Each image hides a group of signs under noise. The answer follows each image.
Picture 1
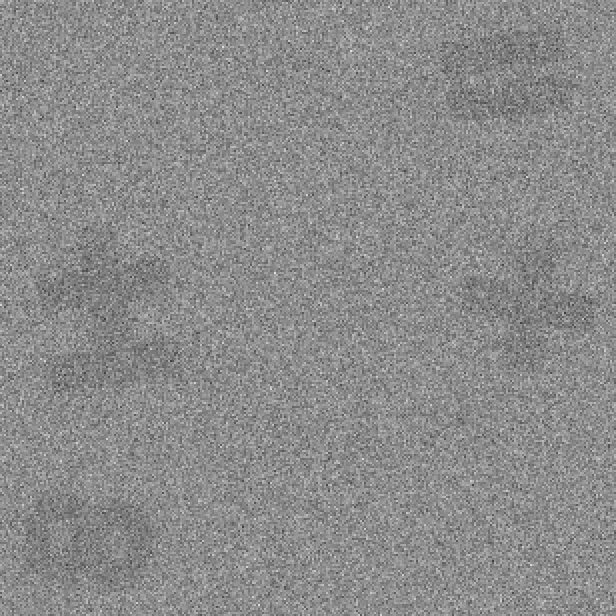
top right: equals sign; middle left: plus-minus sign; middle right: plus sign; bottom left: infinity sign
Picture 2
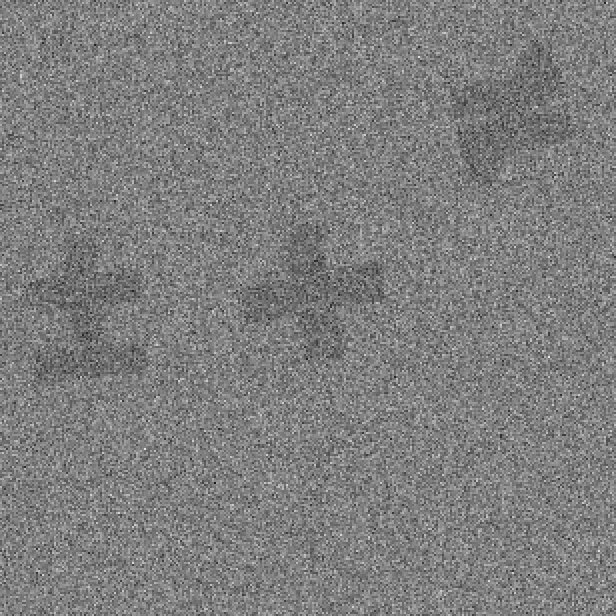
top right: not-equal sign; middle left: plus-minus sign; centre: plus sign
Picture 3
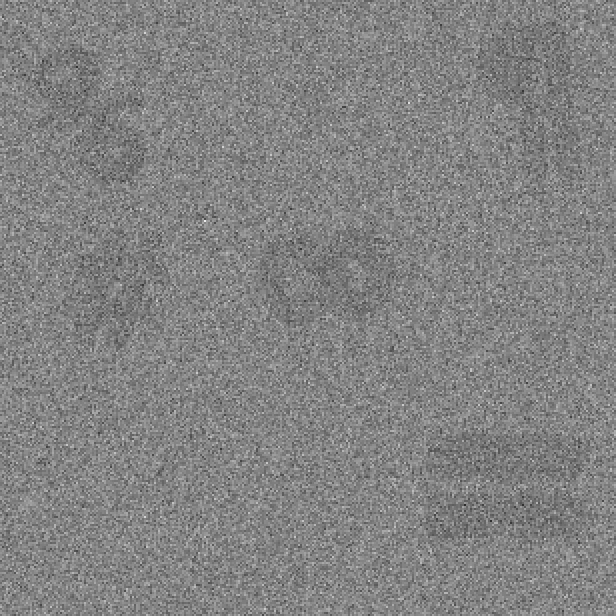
top left: percent sign; top right: pilcrow; middle left: hash sign; centre: infinity sign; bottom right: equals sign
